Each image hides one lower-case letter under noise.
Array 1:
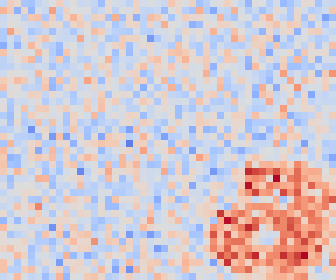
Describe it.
red a, bottom right
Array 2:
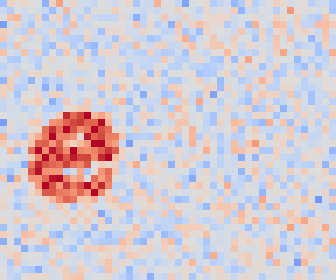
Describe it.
red e, middle left
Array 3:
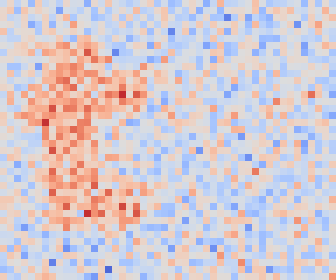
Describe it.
red t
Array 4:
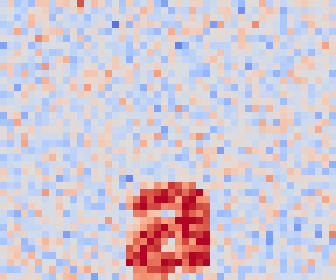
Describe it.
red a, bottom middle
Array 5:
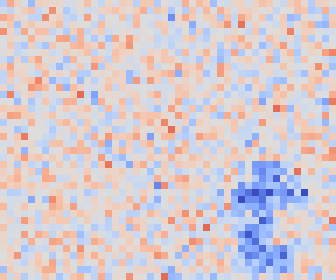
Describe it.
blue t, bottom right
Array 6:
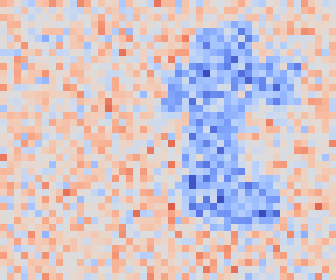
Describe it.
blue t
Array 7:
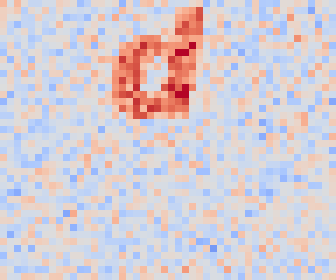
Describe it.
red d, top middle
